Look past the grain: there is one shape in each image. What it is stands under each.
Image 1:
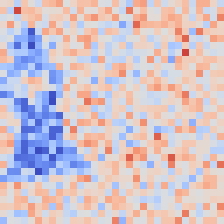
chess bishop
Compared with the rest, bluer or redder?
bluer
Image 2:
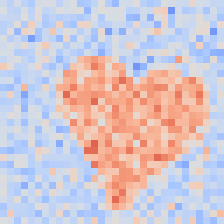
heart
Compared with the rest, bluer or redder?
redder
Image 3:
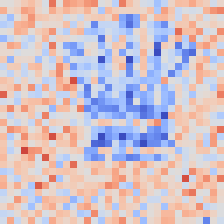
chess queen
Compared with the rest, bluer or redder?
bluer
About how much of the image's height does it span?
two thirds
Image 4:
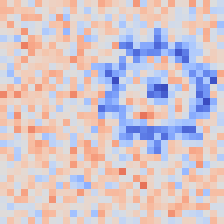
gear
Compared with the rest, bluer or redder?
bluer
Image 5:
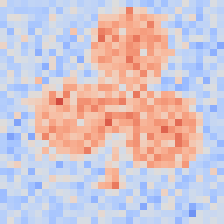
club
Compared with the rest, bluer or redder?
redder
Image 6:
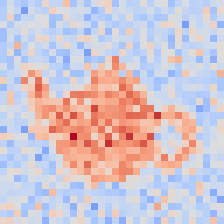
teapot
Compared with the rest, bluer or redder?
redder
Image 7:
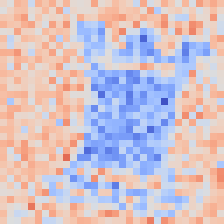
chess rook
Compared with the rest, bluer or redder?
bluer
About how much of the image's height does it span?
nearly all
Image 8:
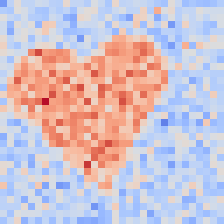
heart
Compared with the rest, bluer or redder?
redder
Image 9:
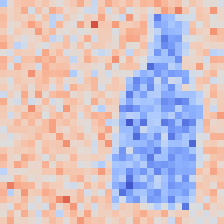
bottle
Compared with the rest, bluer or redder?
bluer
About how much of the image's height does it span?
nearly all
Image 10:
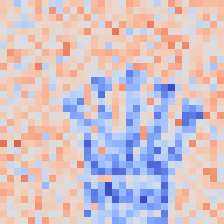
chess queen
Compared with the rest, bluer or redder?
bluer
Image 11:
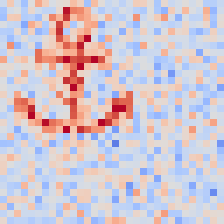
anchor
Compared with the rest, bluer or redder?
redder
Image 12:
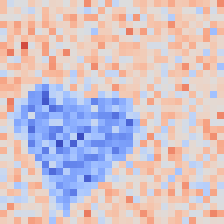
heart
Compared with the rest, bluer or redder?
bluer
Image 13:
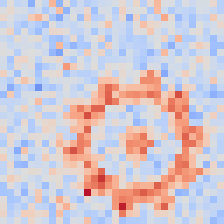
gear
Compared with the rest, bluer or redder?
redder
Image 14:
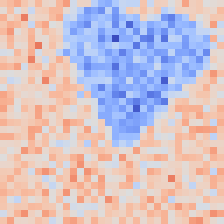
heart
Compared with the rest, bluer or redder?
bluer
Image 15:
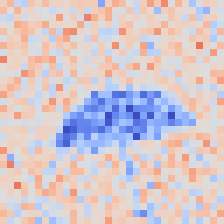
umbrella
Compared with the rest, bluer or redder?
bluer
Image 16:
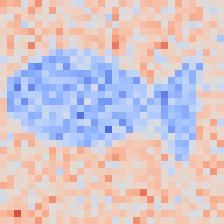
fish
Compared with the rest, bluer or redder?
bluer
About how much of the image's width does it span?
nearly all
